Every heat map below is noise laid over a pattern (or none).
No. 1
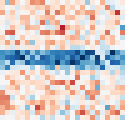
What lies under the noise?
one horizontal stripe
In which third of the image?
middle
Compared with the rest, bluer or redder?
bluer
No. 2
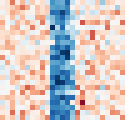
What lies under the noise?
one vertical stripe
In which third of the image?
middle
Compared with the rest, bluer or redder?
bluer
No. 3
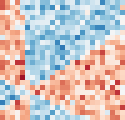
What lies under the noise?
spokes from one point
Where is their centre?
bottom left
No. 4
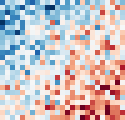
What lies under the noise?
a smooth slope
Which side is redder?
bottom right
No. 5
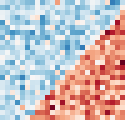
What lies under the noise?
a sharp edge
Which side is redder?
bottom right
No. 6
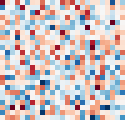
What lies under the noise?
only noise
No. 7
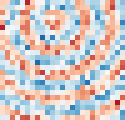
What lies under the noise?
rings round one point
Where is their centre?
top middle
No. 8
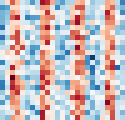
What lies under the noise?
vertical stripes
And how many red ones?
4
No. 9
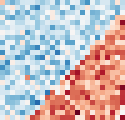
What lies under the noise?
a sharp edge
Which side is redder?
bottom right
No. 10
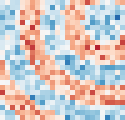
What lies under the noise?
rings round one point
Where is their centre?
top right
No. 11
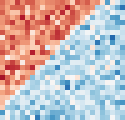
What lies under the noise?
a sharp edge
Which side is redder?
top left
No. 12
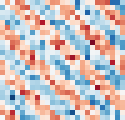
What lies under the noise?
diagonal stripes
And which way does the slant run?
top left to bottom right
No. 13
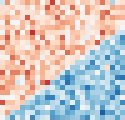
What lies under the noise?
a sharp edge
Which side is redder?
top left
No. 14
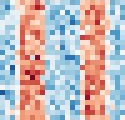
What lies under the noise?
vertical stripes
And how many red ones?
2
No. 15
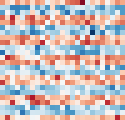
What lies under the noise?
horizontal stripes
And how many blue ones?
6
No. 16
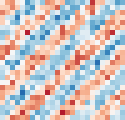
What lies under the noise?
diagonal stripes
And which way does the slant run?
bottom left to top right
